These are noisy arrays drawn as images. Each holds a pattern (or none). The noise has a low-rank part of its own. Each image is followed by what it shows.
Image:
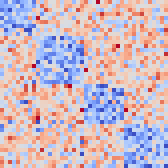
blocks along the diagonal
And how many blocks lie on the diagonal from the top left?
4
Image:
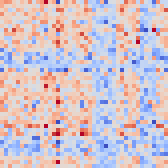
bands of rows crossing bands of columns
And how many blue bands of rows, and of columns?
2 and 2
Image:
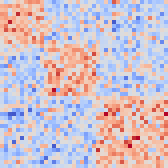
blocks along the diagonal
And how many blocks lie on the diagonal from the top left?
3
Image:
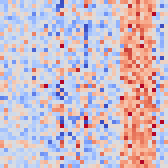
one band of columns
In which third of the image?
right
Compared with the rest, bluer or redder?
redder
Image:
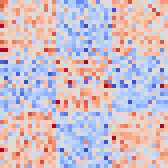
a checkerboard
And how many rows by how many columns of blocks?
3 by 3
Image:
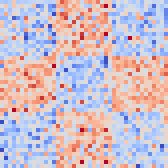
a checkerboard
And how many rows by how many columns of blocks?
3 by 3
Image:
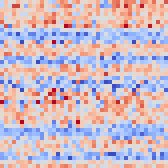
bands of rows
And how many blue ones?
5
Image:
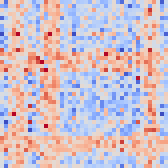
bands of rows crossing bands of columns
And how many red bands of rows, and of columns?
2 and 3
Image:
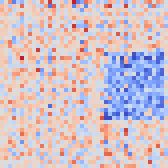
one block
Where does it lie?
middle right
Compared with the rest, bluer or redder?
bluer
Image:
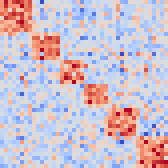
blocks along the diagonal
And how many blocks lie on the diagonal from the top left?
6
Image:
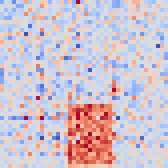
one block
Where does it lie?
bottom middle
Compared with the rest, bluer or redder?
redder
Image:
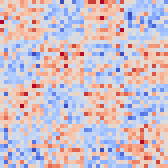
a checkerboard
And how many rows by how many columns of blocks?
4 by 4
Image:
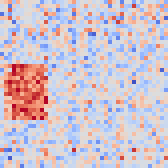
one block
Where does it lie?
middle left
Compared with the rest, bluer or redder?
redder
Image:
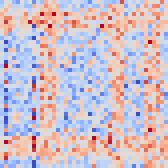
bands of rows crossing bands of columns
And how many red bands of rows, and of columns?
2 and 3
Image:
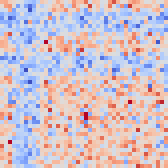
bands of rows crossing bands of columns
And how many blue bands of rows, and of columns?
2 and 1
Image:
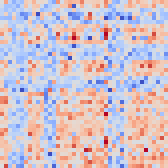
bands of rows crossing bands of columns
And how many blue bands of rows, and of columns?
3 and 3
